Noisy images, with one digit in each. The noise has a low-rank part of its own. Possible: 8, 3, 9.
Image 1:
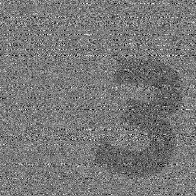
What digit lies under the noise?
3
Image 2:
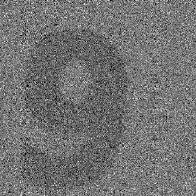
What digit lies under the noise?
9
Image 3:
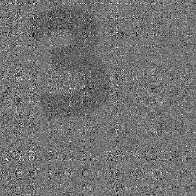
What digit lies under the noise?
3
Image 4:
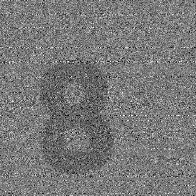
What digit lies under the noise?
8
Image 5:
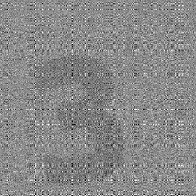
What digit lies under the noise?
3
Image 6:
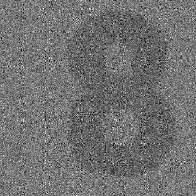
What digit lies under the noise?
8
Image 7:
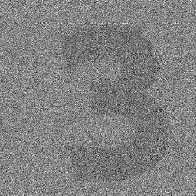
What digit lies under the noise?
3
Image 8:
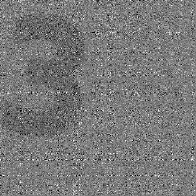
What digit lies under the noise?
3
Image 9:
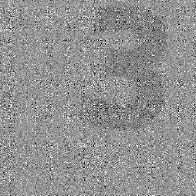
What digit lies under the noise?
3
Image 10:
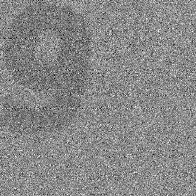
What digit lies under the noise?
9
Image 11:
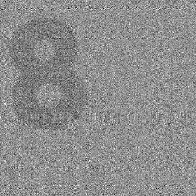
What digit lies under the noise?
8
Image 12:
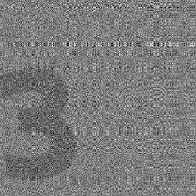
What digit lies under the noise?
3
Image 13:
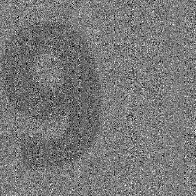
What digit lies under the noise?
9
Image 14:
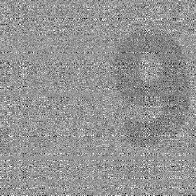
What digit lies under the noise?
9
